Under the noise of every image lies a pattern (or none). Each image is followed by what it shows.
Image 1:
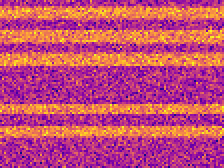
bands of rows
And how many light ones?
5
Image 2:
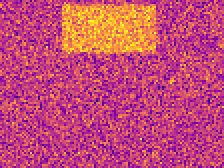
one block
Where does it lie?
top middle
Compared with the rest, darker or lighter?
lighter
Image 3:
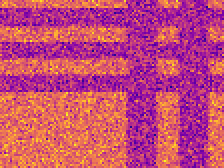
bands of rows crossing bands of columns
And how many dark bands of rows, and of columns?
3 and 2
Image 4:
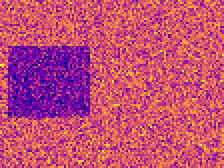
one block
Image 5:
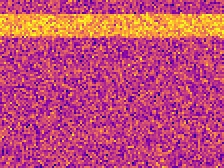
one band of rows
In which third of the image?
top
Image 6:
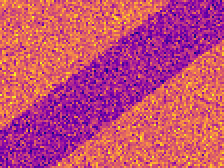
a diagonal band
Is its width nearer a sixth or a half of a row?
a half
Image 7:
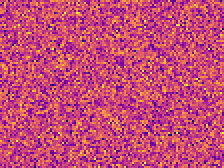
only noise
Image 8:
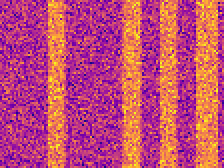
bands of columns
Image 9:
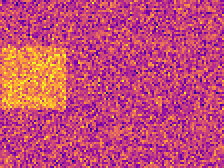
one block
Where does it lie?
middle left
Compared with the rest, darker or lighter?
lighter
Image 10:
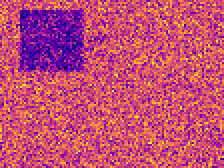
one block
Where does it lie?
top left
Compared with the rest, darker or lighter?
darker
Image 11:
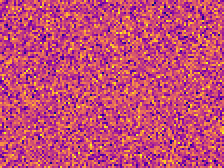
only noise
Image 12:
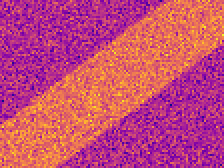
a diagonal band
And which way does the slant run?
bottom left to top right
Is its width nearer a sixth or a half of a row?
a half
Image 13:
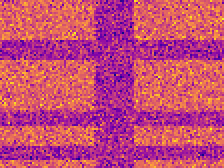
bands of rows crossing bands of columns
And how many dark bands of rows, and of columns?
3 and 1
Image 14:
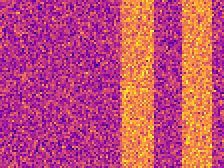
bands of columns
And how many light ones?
2
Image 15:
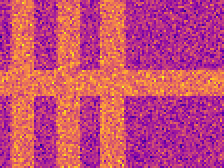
bands of rows crossing bands of columns
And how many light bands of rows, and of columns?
1 and 3
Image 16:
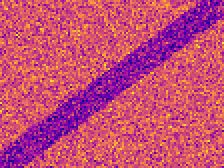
a diagonal band
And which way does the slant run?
bottom left to top right
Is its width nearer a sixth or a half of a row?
a sixth
